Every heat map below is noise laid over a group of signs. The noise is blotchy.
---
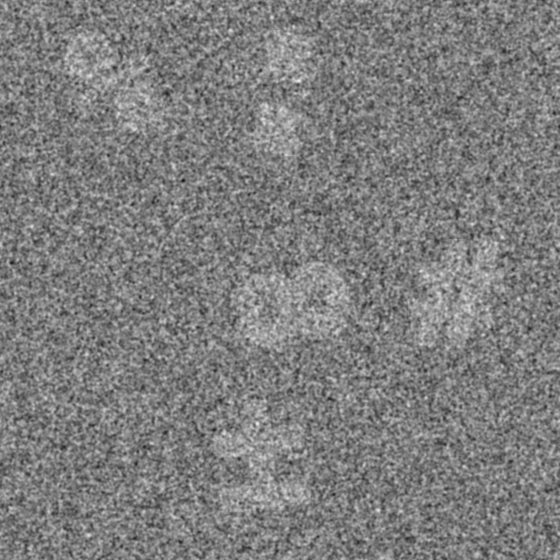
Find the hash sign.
middle right
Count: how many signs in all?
5
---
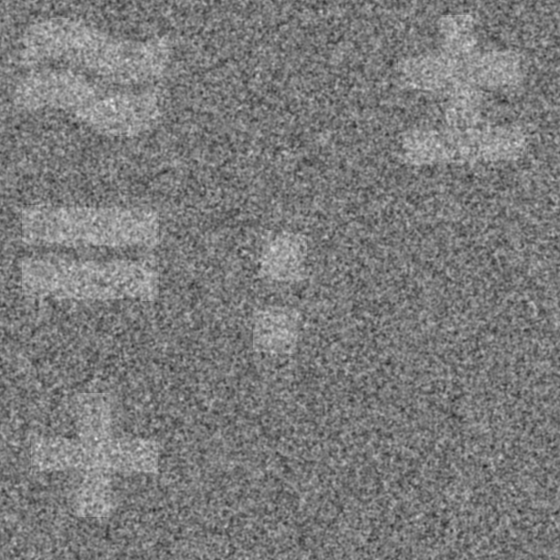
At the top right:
plus-minus sign
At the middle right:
nothing
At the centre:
colon
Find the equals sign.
middle left
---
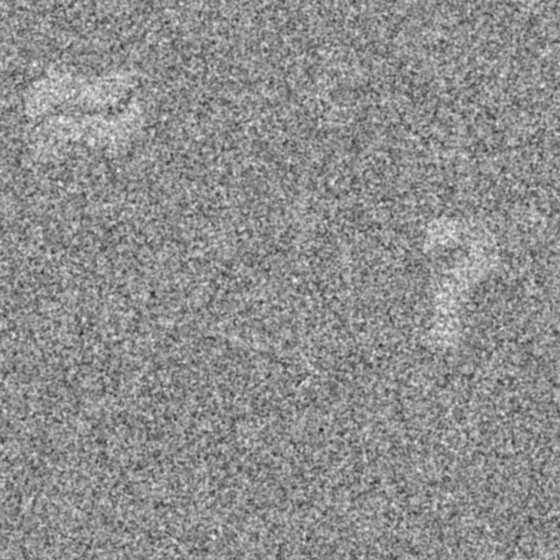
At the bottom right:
nothing
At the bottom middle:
nothing
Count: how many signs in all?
2
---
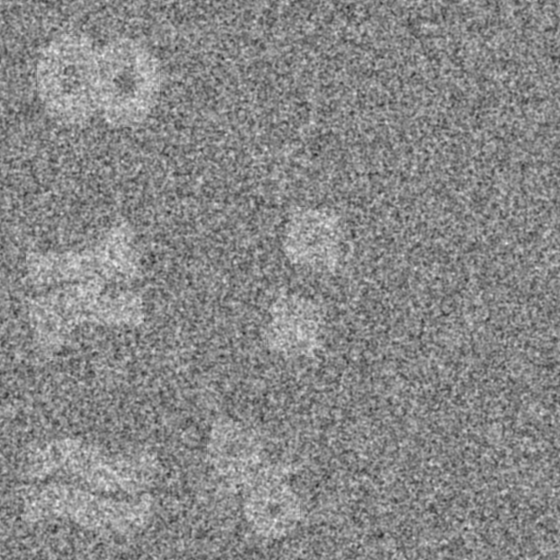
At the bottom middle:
percent sign
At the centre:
colon
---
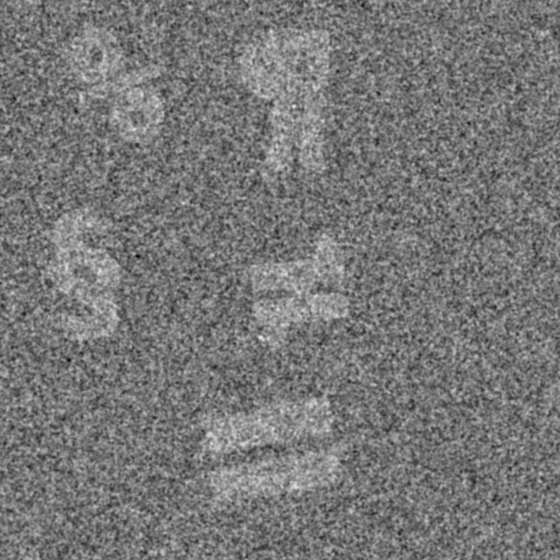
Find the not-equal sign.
centre
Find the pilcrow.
top middle
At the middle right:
nothing
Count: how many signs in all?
5
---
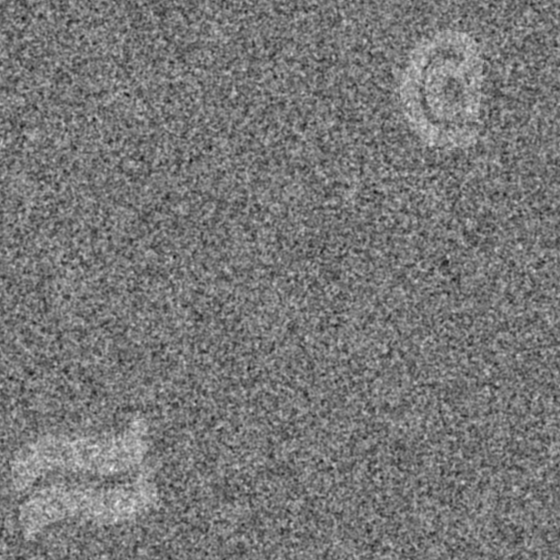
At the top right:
at sign
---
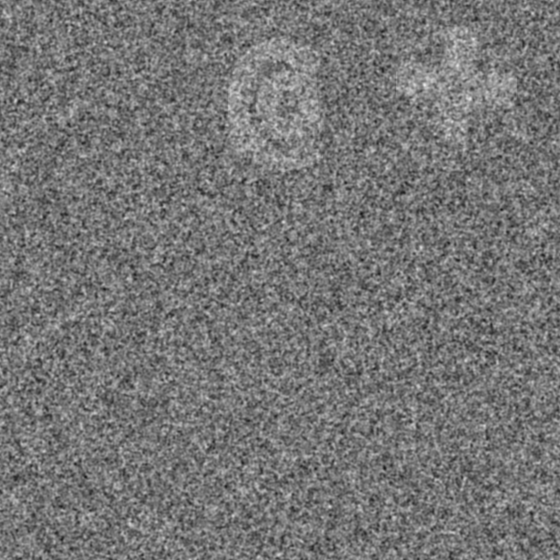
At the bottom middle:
nothing
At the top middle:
at sign
